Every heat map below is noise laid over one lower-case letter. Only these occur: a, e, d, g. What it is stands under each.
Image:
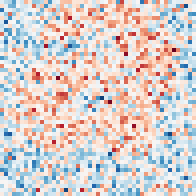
a
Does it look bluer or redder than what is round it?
redder
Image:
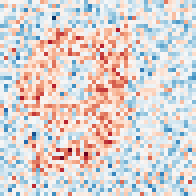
g
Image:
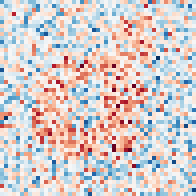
d
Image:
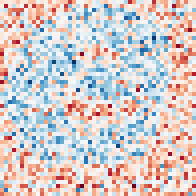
e
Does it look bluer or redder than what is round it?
bluer
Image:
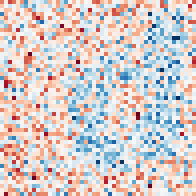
d
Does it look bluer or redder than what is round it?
bluer
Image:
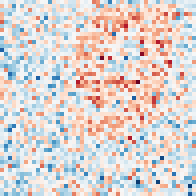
g
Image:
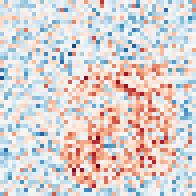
a
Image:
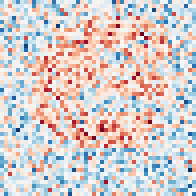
e
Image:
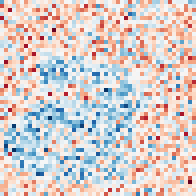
a
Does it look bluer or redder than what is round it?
bluer
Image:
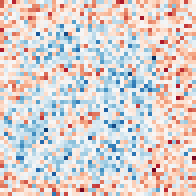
a
